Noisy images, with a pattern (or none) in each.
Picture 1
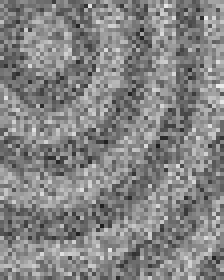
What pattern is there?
rings round one point
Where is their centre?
top left
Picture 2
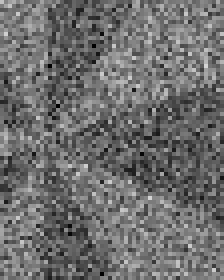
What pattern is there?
spokes from one point
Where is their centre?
middle left
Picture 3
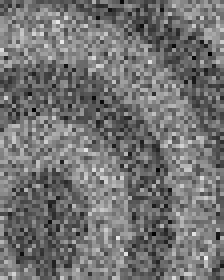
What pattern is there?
rings round one point
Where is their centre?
bottom left
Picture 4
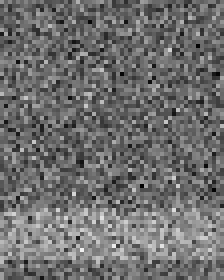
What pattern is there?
one horizontal stripe
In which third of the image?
bottom
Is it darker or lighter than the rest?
lighter
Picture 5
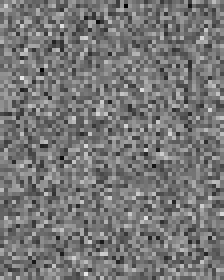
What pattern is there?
only noise
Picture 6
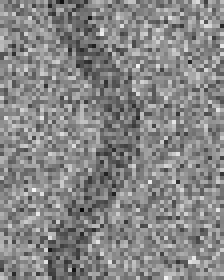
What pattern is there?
a wavy band
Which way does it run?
top to bottom
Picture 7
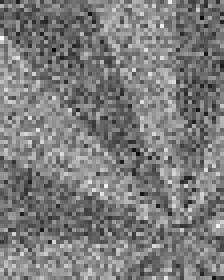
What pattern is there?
spokes from one point
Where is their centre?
bottom right
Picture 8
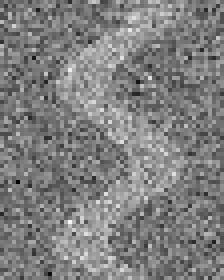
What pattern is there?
a wavy band
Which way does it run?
top to bottom
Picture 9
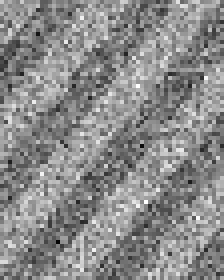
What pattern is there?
diagonal stripes
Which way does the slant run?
bottom left to top right
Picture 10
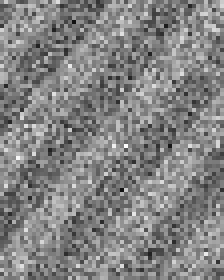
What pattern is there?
diagonal stripes
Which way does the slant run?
bottom left to top right
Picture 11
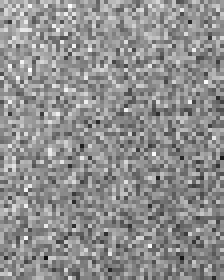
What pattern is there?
a smooth slope
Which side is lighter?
top left
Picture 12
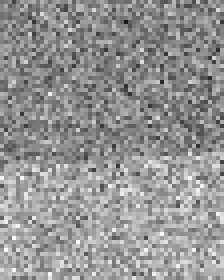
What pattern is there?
a sharp edge
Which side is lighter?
bottom
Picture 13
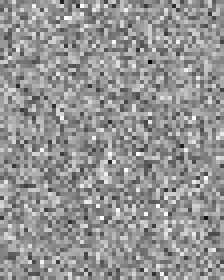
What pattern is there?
only noise
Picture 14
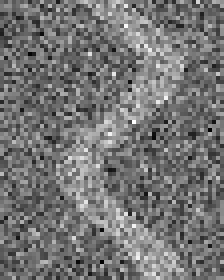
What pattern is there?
a wavy band
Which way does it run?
top to bottom
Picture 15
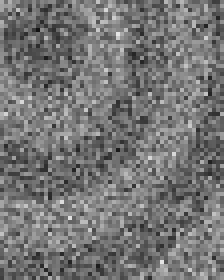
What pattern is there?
rings round one point
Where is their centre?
top left
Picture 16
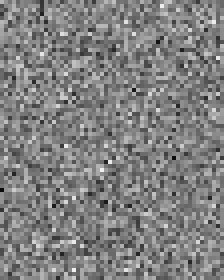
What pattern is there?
only noise
